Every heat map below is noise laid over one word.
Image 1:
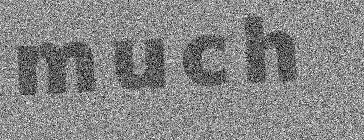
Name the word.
much
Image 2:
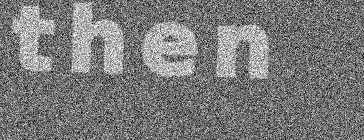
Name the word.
then
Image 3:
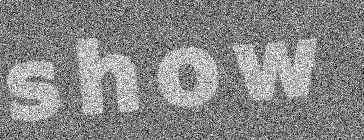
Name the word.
show
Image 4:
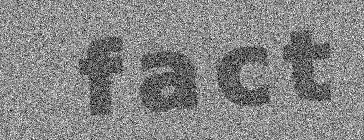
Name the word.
fact
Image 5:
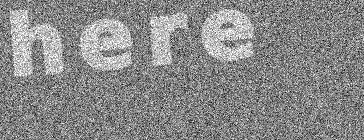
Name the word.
here
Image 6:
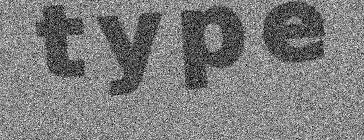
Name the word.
type
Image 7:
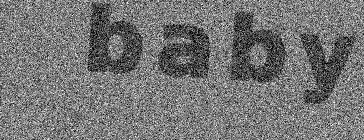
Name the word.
baby
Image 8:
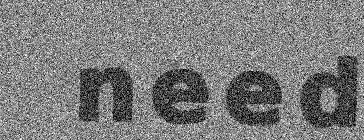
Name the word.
need
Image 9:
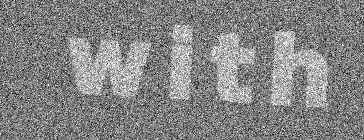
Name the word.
with
